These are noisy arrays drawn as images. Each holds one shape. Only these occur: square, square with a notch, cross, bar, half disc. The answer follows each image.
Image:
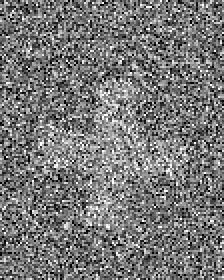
cross
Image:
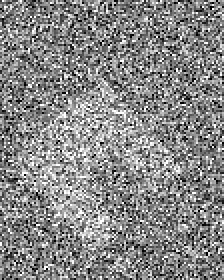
square with a notch
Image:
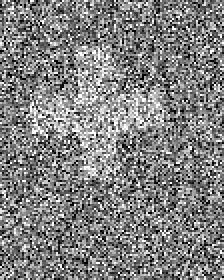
cross
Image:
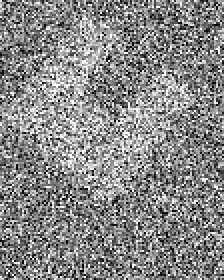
square with a notch
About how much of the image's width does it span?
nearly all
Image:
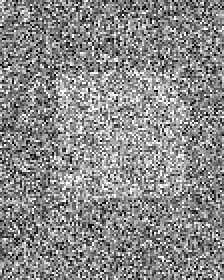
square
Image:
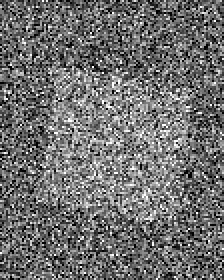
square
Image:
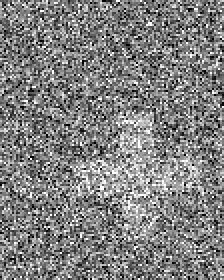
cross
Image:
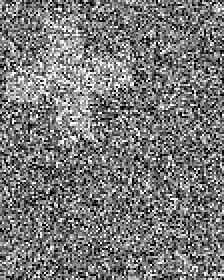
cross
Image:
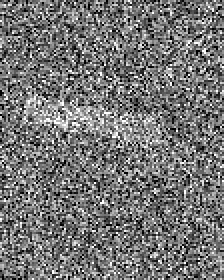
bar
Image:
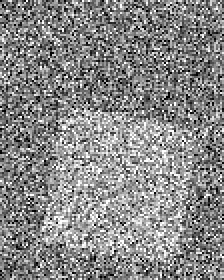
square
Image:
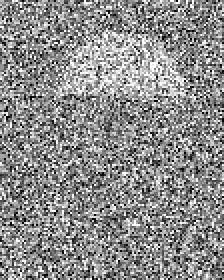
half disc
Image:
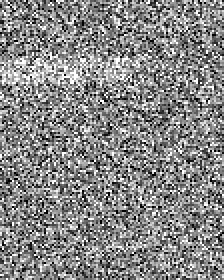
bar
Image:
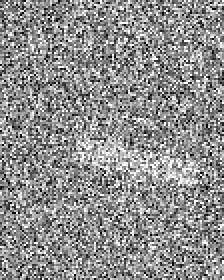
bar
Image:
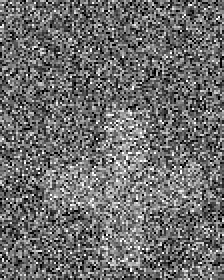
cross
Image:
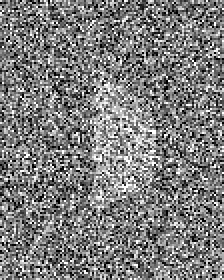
half disc
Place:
centre
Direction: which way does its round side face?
right
